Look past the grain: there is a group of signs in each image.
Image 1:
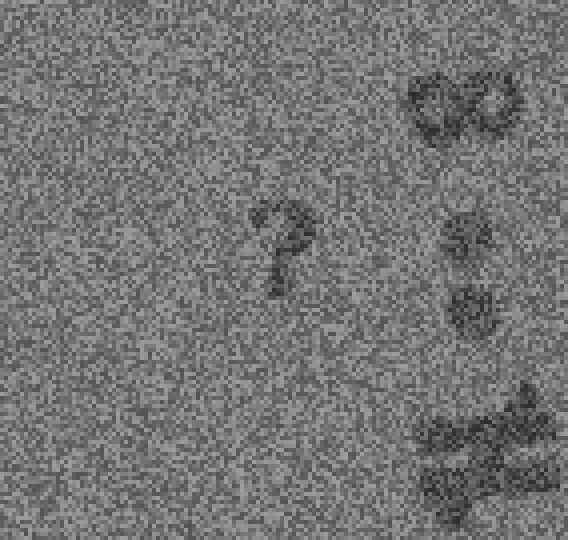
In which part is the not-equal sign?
bottom right
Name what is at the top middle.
nothing
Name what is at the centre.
question mark
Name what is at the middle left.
nothing
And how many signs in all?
4
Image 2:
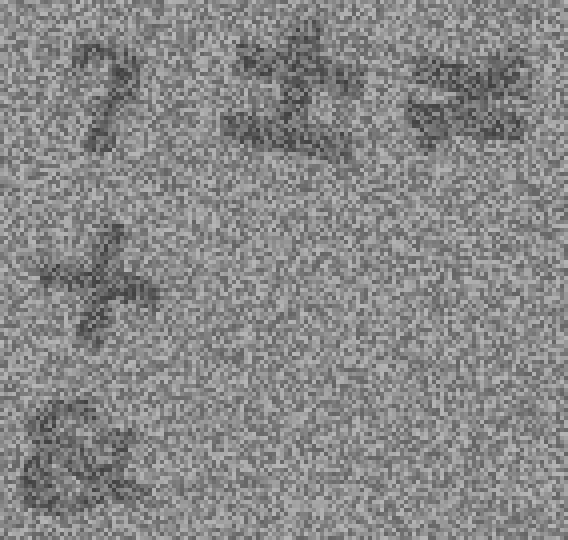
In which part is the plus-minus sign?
top middle
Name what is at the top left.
question mark
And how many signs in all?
5
